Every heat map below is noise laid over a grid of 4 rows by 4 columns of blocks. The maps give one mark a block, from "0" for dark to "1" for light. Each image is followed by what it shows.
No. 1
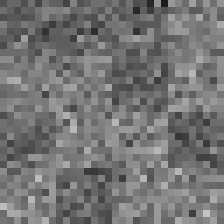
0 0 0 1
1 1 0 1
0 1 1 0
1 0 1 1
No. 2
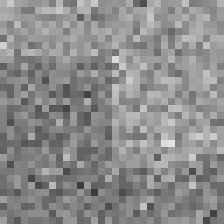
1 1 1 1
0 0 1 1
0 0 1 1
0 0 0 0
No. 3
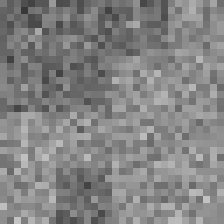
0 0 0 1
0 0 1 1
1 1 1 1
1 0 1 1
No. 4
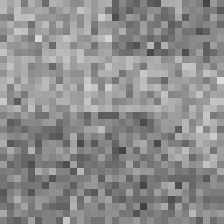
1 1 0 0
1 1 1 1
0 0 0 1
0 0 0 0
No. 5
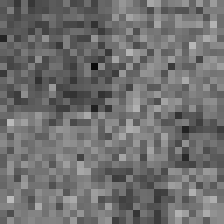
0 0 1 1
0 0 1 1
1 1 1 0
1 1 0 1
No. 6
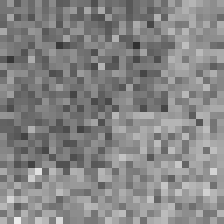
0 0 0 1
0 0 0 1
0 0 1 1
1 1 1 1
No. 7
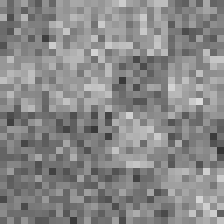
0 1 1 0
1 1 0 1
0 0 1 0
0 0 0 1
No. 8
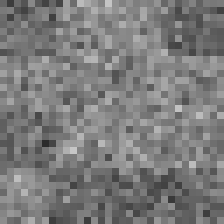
0 1 1 0
1 1 1 1
0 1 1 1
1 0 0 0
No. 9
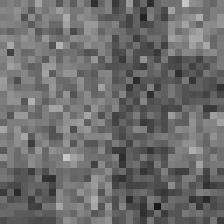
1 1 0 1
1 1 0 0
1 1 0 1
0 1 0 0
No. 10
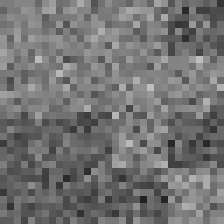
1 1 1 0
1 1 1 1
0 0 1 0
0 0 0 1
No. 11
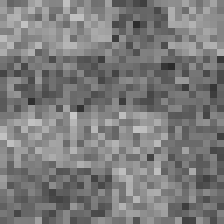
1 1 0 1
0 0 0 0
1 1 1 0
0 0 1 0
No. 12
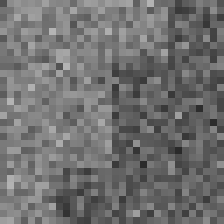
1 1 1 0
1 1 0 0
1 1 0 0
1 0 0 0
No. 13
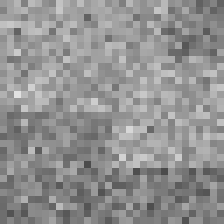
1 1 1 0
1 1 1 1
0 0 1 1
0 0 0 0
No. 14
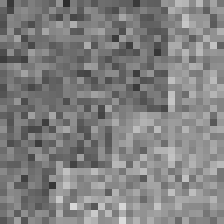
0 0 0 1
0 0 0 1
0 0 1 1
0 1 1 1
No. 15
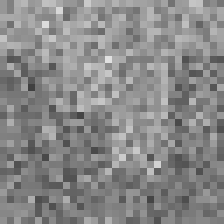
1 1 1 1
0 1 1 0
0 0 1 0
0 0 0 0
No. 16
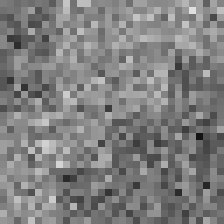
0 1 1 1
0 1 1 0
1 1 0 0
1 0 0 0
